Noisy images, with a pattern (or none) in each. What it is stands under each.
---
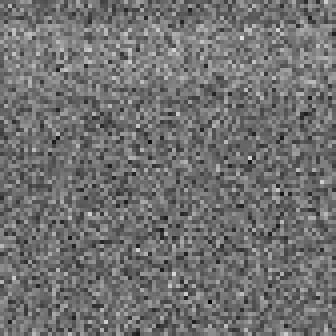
one horizontal stripe
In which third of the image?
top
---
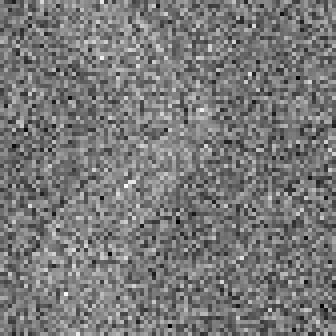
a wavy band
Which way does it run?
top to bottom
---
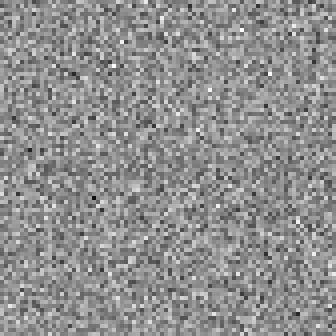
only noise
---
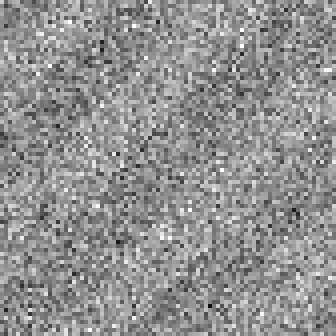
diagonal stripes
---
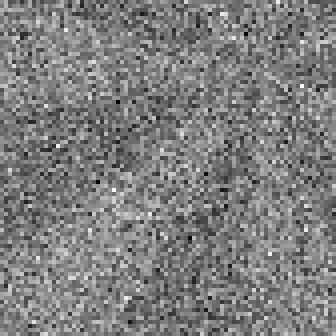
spokes from one point
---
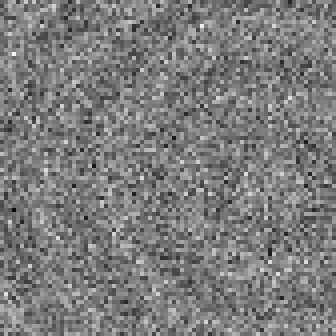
rings round one point
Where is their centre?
middle right
